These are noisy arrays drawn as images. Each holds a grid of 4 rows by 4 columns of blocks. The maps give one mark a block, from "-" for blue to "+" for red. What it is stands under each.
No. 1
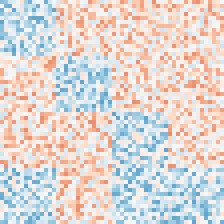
-+++
+-++
++-+
-+--
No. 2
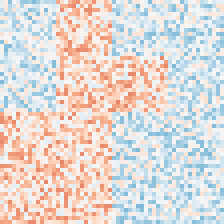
-+--
-++-
++--
++--
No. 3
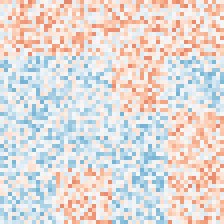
++++
--+-
---+
-+-+
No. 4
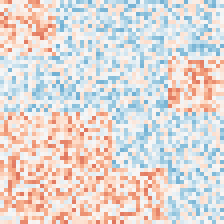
+---
---+
++--
+++-
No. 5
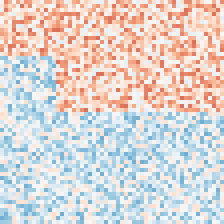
++++
-+++
----
----
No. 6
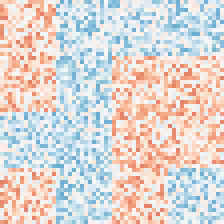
+---
+-++
--++
+-+-
